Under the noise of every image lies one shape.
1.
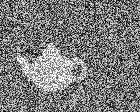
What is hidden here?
light teapot
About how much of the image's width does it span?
half
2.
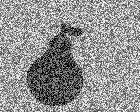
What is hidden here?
dark pear
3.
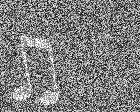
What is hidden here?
light pair of musical notes
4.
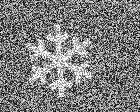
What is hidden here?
light snowflake
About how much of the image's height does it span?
two thirds
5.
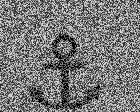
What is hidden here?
dark anchor
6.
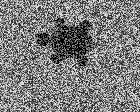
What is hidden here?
dark turtle
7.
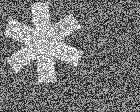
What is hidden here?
light asterisk
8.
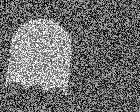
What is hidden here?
light ghost
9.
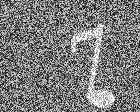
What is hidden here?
light musical note
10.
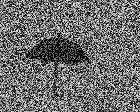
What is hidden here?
dark umbrella
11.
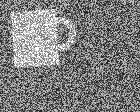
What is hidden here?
light cup
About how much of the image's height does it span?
half
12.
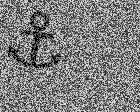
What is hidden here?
dark anchor
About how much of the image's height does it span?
half
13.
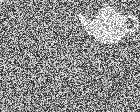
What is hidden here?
light teapot, top right
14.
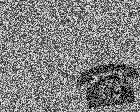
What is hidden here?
dark telephone, bottom right
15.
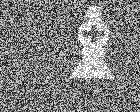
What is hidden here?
light chess bishop
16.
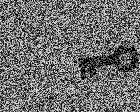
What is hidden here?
dark key, middle right
